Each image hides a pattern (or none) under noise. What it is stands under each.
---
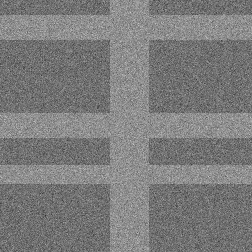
bands of rows crossing bands of columns
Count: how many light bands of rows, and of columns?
3 and 1
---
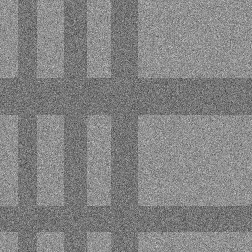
bands of rows crossing bands of columns
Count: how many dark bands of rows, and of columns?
2 and 3
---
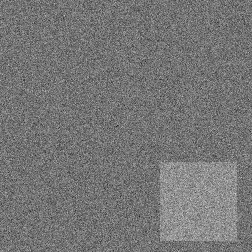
one block
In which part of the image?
bottom right
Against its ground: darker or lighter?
lighter
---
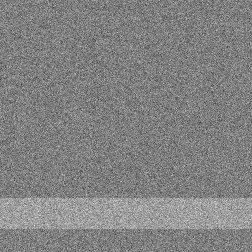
one band of rows
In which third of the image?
bottom
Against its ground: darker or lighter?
lighter
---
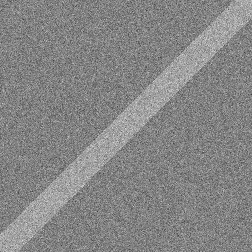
a diagonal band
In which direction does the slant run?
bottom left to top right
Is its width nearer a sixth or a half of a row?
a sixth
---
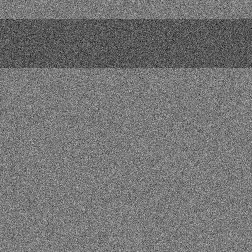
one band of rows
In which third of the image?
top
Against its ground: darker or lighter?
darker
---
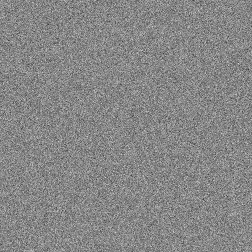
only noise
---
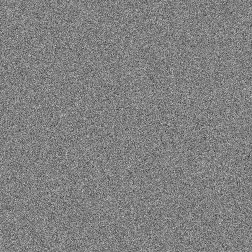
only noise
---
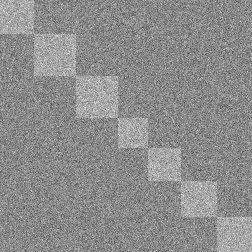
blocks along the diagonal
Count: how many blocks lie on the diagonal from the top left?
7
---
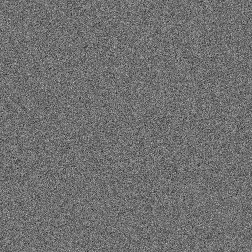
only noise
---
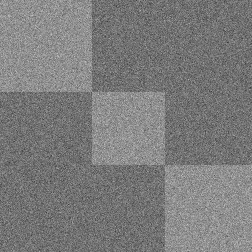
blocks along the diagonal
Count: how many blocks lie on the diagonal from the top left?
3
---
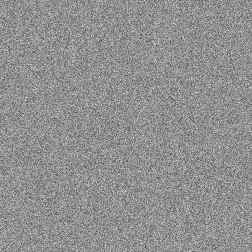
only noise
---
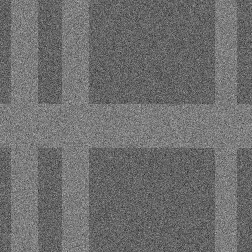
bands of rows crossing bands of columns
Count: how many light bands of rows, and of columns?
1 and 3
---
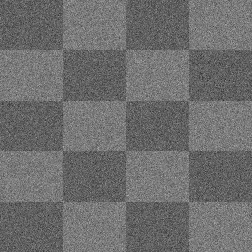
a checkerboard
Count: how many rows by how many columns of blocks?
5 by 4
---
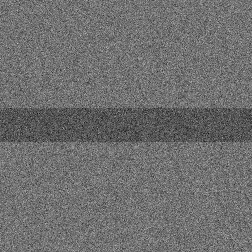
one band of rows
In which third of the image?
middle
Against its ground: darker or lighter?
darker
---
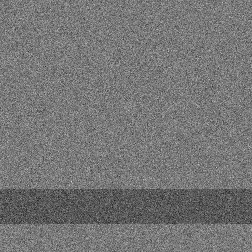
one band of rows
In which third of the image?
bottom
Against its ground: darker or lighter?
darker
